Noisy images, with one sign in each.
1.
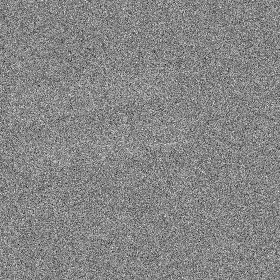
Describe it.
light equals sign
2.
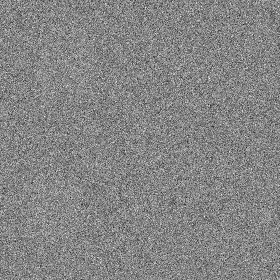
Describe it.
light colon
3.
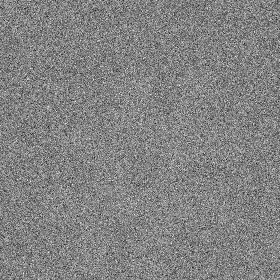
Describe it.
light hash sign
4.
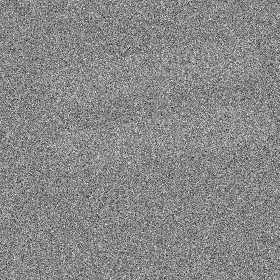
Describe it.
light equals sign
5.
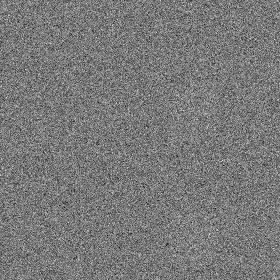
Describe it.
light colon
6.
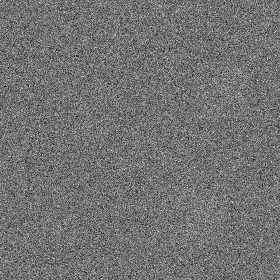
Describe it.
light colon
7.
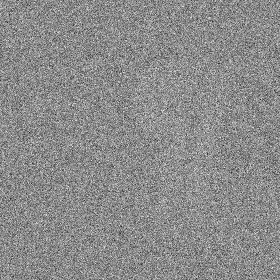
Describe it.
light pilcrow
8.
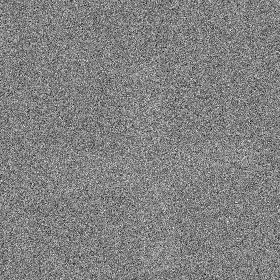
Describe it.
light plus sign
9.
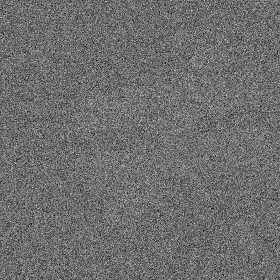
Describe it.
light not-equal sign
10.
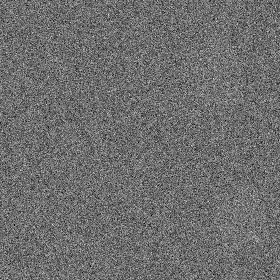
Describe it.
light colon
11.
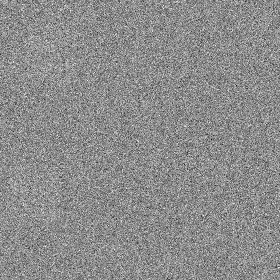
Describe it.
light colon
